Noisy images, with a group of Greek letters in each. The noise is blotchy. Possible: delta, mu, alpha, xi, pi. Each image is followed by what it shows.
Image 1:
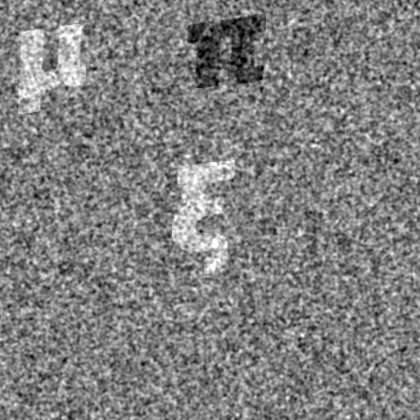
top left: light mu; top middle: dark pi; centre: light xi
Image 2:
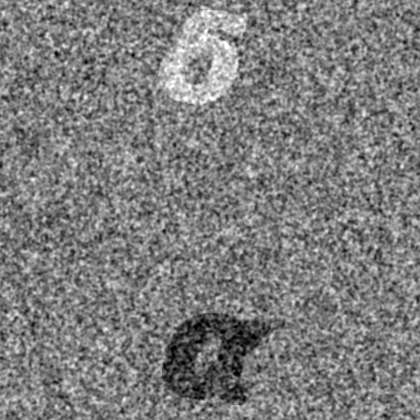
top middle: light delta; bottom middle: dark alpha
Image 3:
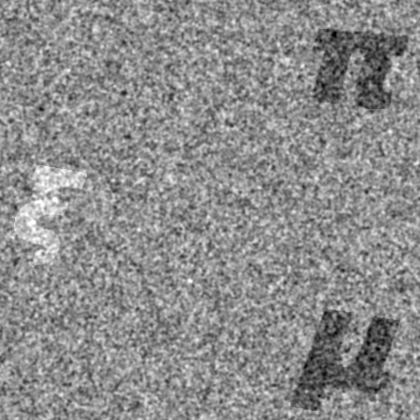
top right: dark pi; middle left: light xi; bottom right: dark mu
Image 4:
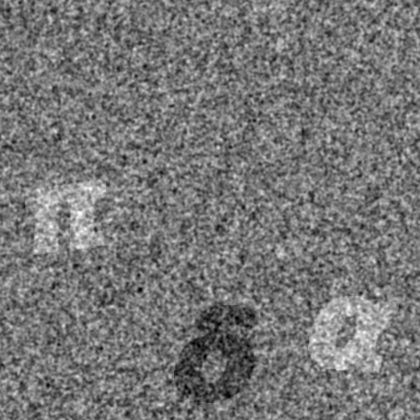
middle left: light pi; bottom middle: dark delta; bottom right: light alpha
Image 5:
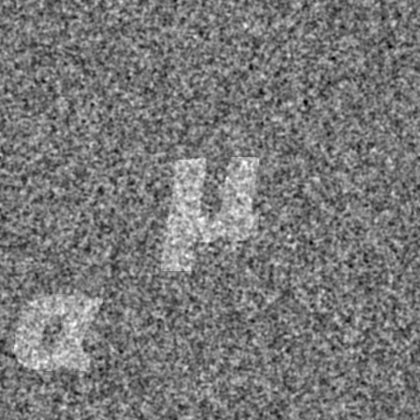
centre: light mu; bottom left: light alpha
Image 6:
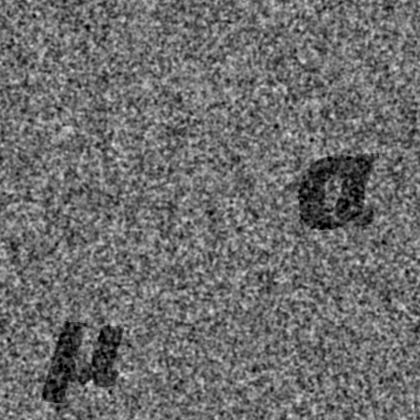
middle right: dark alpha; bottom left: dark mu
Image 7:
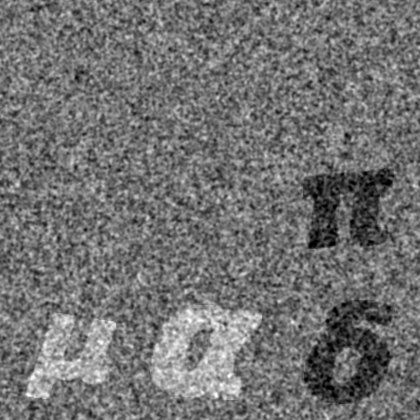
middle right: dark pi; bottom left: light mu; bottom middle: light alpha; bottom right: dark delta
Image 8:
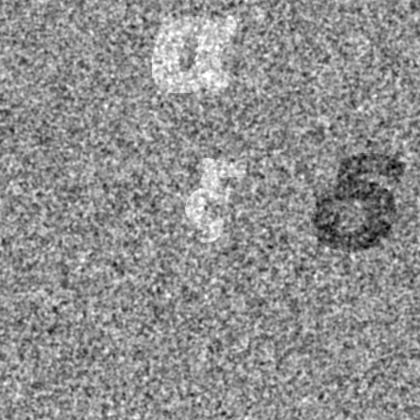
top middle: light alpha; centre: light xi; middle right: dark delta
